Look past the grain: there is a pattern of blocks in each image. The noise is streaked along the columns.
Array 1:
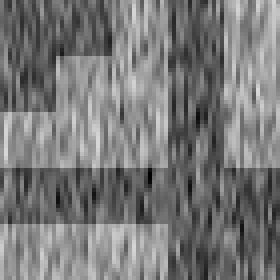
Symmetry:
mirrored about the diagonal from the top left
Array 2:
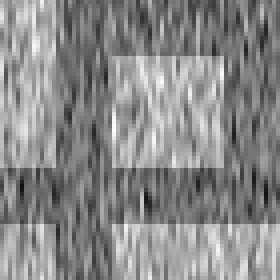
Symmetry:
mirrored about the diagonal from the bottom left
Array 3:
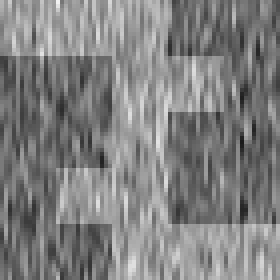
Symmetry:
the same after a half turn
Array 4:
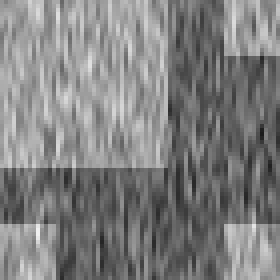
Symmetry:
mirrored about the diagonal from the top left
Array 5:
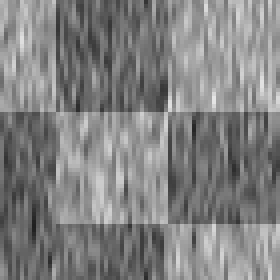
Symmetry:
mirrored about the diagonal from the bottom left
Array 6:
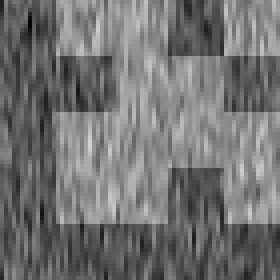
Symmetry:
mirrored about the diagonal from the bottom left
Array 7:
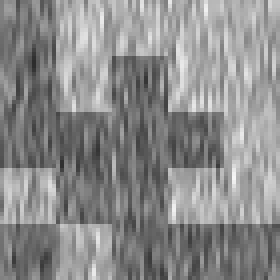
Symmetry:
mirrored about the diagonal from the bottom left
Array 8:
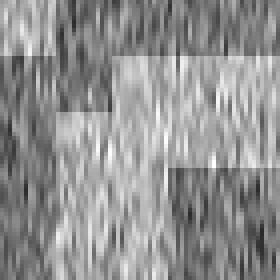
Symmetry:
mirrored about the diagonal from the top left
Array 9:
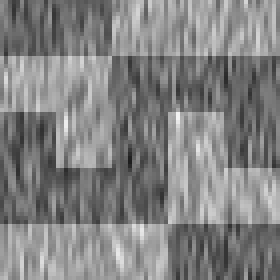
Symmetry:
the same after a half turn
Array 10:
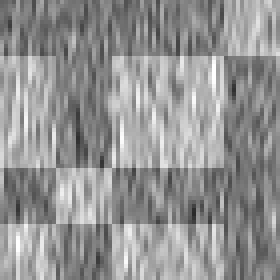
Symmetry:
mirrored about the diagonal from the bottom left
